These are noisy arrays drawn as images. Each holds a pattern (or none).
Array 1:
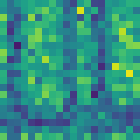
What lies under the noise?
bands of rows crossing bands of columns
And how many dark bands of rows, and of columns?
1 and 3
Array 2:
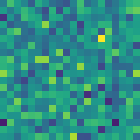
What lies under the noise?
only noise
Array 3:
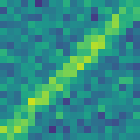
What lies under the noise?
a diagonal band
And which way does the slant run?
bottom left to top right
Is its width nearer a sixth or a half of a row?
a sixth
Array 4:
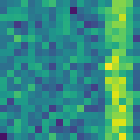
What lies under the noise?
one band of columns
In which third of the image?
right
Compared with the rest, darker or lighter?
lighter
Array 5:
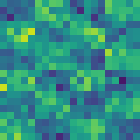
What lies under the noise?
a checkerboard
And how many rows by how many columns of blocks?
6 by 4
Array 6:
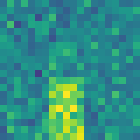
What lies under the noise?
one block
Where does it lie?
bottom middle
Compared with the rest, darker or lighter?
lighter
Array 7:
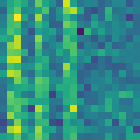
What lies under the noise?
bands of columns
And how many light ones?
3
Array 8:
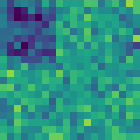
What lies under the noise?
one block
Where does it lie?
top left
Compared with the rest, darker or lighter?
darker
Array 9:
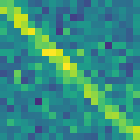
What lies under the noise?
a diagonal band
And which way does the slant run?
top left to bottom right
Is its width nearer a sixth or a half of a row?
a sixth
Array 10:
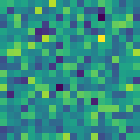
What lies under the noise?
only noise
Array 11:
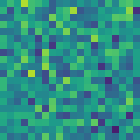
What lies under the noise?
only noise
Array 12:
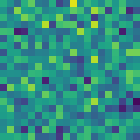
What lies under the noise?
only noise
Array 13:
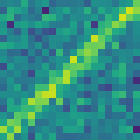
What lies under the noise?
a diagonal band
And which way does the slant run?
bottom left to top right
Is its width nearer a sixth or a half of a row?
a sixth
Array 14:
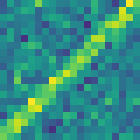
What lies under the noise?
a diagonal band
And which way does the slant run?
bottom left to top right
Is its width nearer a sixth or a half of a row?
a sixth
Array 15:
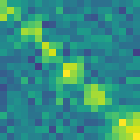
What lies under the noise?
blocks along the diagonal
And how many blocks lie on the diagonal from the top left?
6
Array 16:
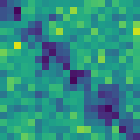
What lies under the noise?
blocks along the diagonal
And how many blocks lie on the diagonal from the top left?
6
